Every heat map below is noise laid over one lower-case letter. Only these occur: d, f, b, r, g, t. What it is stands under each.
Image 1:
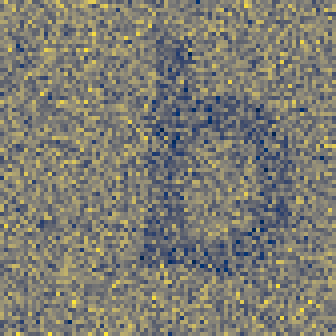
dark b
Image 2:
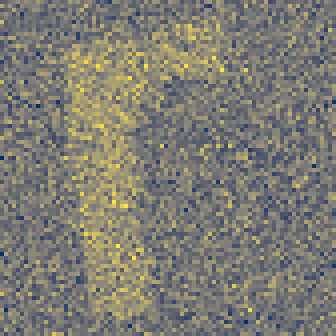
light r
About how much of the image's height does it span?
nearly all
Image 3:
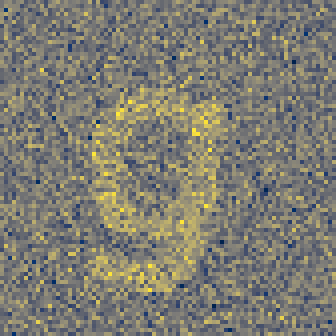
light g
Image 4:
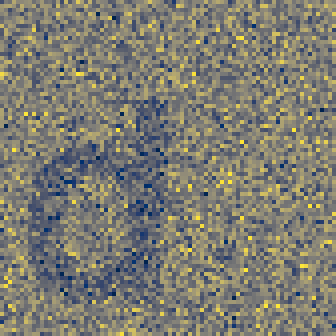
dark d
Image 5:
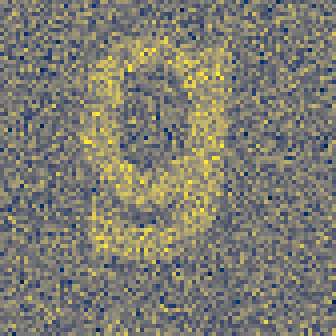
light g
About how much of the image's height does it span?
two thirds
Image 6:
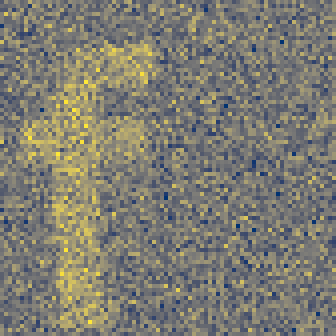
light f
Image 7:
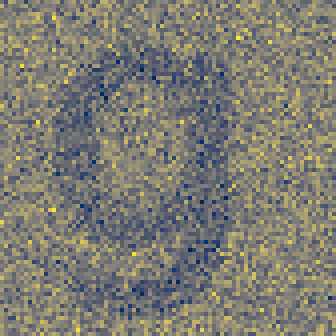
dark g
